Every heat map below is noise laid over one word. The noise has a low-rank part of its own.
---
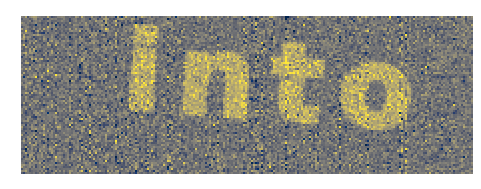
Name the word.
into
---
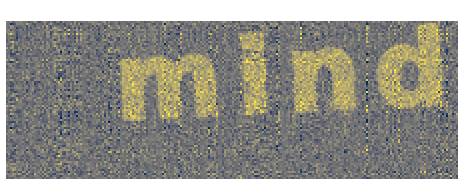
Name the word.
mind
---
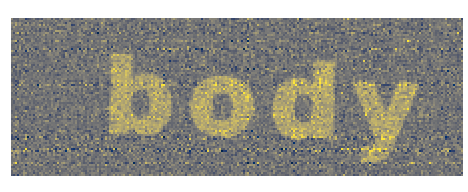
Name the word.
body
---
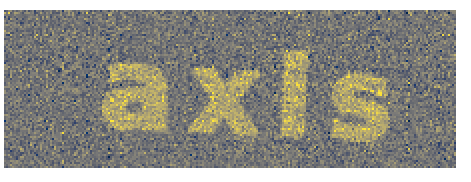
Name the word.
axis
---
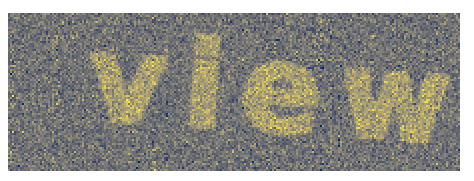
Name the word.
view
